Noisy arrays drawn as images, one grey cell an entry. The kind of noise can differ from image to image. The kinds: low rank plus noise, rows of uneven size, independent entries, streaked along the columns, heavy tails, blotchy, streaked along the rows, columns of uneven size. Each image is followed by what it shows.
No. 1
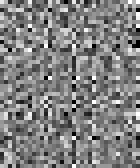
low rank plus noise
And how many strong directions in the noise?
two
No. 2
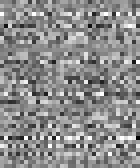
rows of uneven size
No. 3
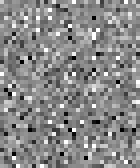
heavy tails
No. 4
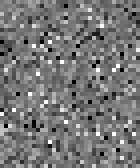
heavy tails
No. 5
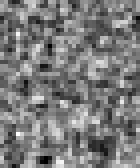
blotchy
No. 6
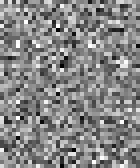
low rank plus noise
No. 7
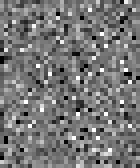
heavy tails
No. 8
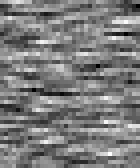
streaked along the rows
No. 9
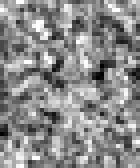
blotchy
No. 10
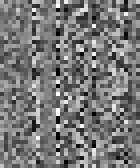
columns of uneven size
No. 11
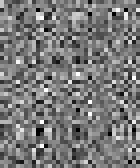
low rank plus noise
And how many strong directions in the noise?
one
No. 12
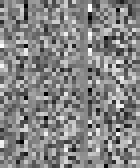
columns of uneven size
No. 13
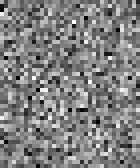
independent entries
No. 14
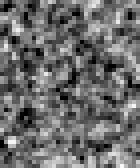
blotchy
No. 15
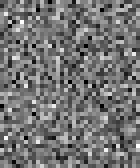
independent entries
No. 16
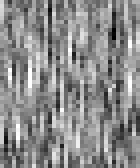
streaked along the columns
